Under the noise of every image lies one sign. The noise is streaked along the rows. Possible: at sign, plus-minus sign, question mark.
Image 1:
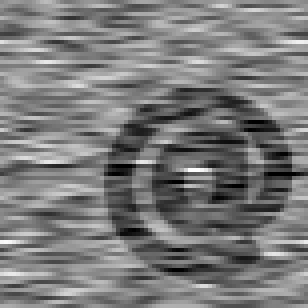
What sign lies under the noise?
at sign
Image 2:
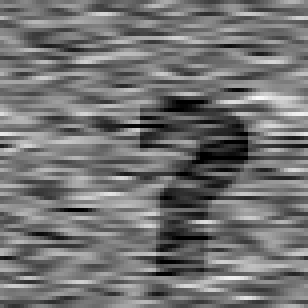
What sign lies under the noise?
question mark
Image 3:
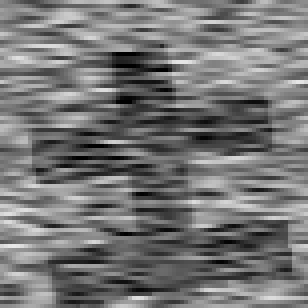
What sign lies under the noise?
plus-minus sign
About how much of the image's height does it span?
nearly all
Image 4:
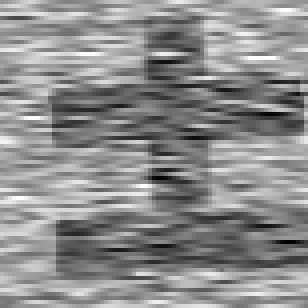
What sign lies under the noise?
plus-minus sign
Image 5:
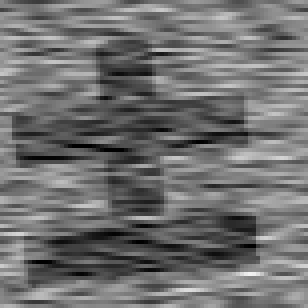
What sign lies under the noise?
plus-minus sign
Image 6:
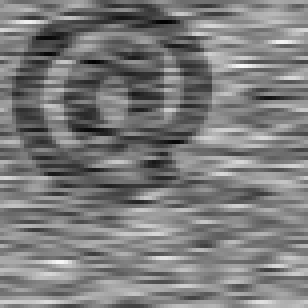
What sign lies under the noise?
at sign
